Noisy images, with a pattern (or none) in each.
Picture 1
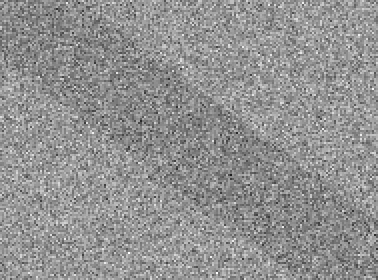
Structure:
a diagonal band
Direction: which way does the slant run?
top left to bottom right
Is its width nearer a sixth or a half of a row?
a half
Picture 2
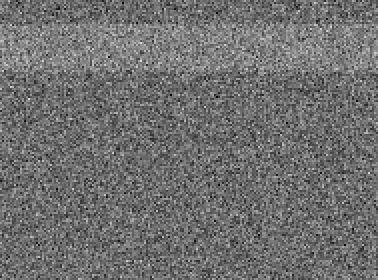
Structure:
one band of rows
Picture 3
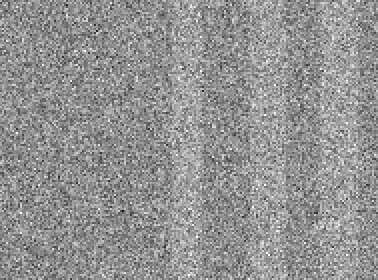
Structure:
bands of columns
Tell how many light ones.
3
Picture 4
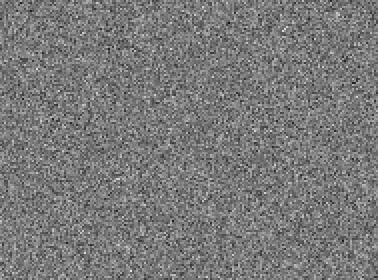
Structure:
only noise
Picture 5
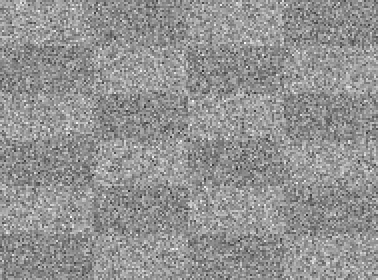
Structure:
a checkerboard
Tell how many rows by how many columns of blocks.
6 by 4
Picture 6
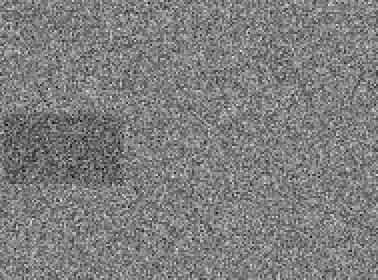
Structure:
one block
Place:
middle left
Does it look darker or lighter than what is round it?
darker
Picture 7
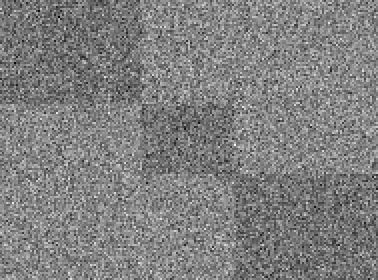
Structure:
blocks along the diagonal
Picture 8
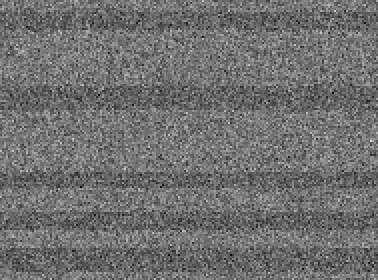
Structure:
bands of rows
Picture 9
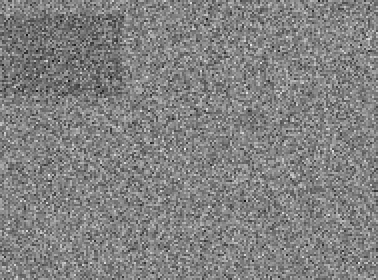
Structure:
one block
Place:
top left
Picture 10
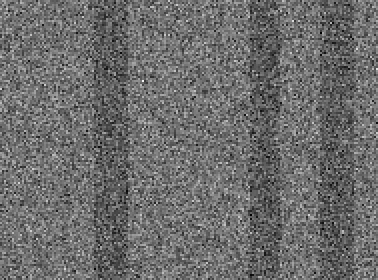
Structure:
bands of columns
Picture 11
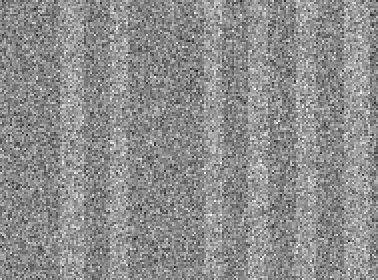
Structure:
bands of columns
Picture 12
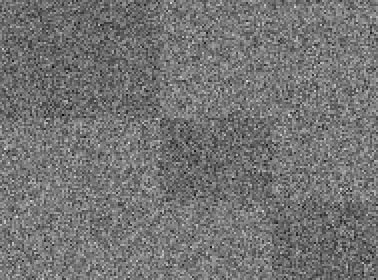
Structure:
blocks along the diagonal
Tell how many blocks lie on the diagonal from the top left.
3
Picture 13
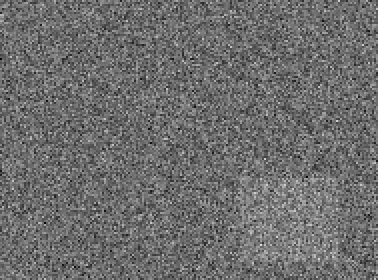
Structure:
one block
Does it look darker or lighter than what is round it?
lighter
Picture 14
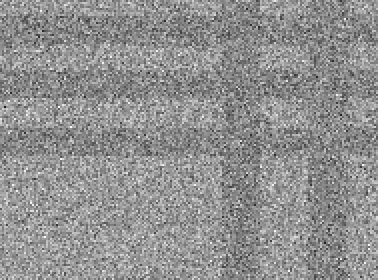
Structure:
bands of rows crossing bands of columns
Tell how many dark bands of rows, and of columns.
3 and 2
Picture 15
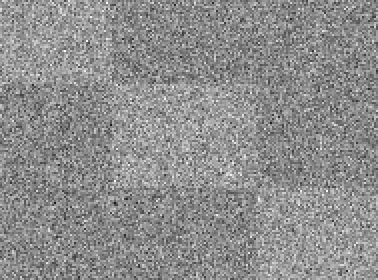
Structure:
blocks along the diagonal
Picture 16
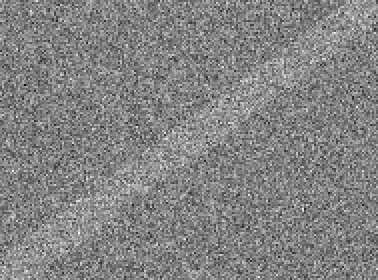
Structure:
a diagonal band
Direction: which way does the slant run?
bottom left to top right
